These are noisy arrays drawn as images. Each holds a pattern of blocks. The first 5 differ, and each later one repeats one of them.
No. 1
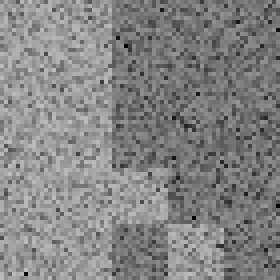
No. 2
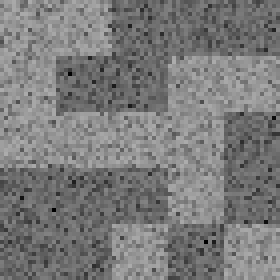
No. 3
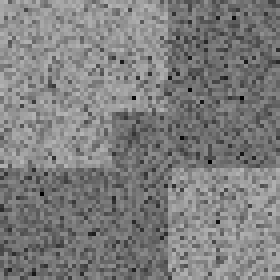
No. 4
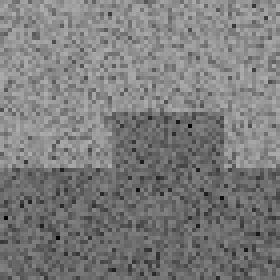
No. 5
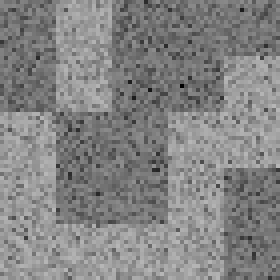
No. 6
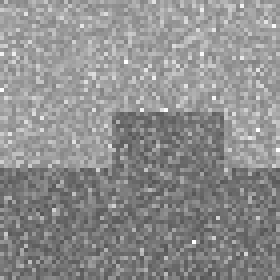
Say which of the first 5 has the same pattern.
4
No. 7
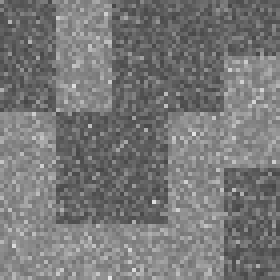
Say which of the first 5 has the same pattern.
5
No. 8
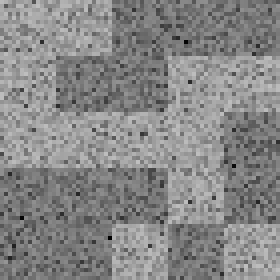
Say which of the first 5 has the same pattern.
2
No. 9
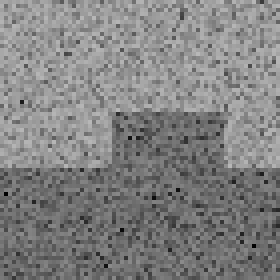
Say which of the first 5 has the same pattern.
4
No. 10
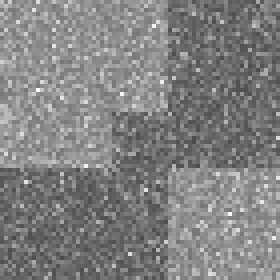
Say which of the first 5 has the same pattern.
3
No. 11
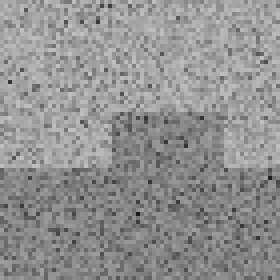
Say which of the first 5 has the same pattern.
4
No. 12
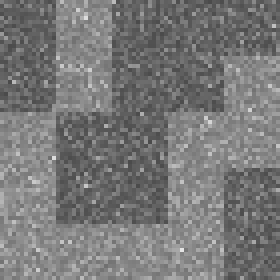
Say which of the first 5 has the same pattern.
5
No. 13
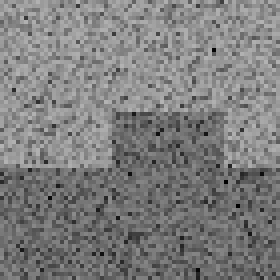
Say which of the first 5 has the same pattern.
4
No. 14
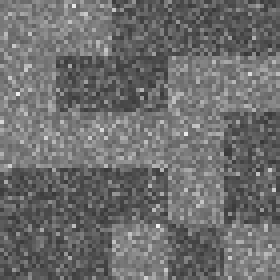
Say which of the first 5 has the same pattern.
2
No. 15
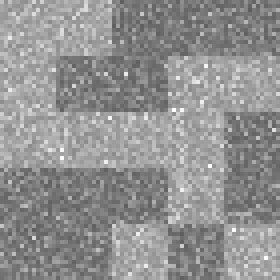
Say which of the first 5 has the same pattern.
2
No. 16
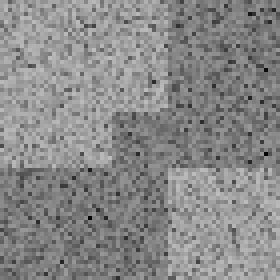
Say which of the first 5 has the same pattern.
3
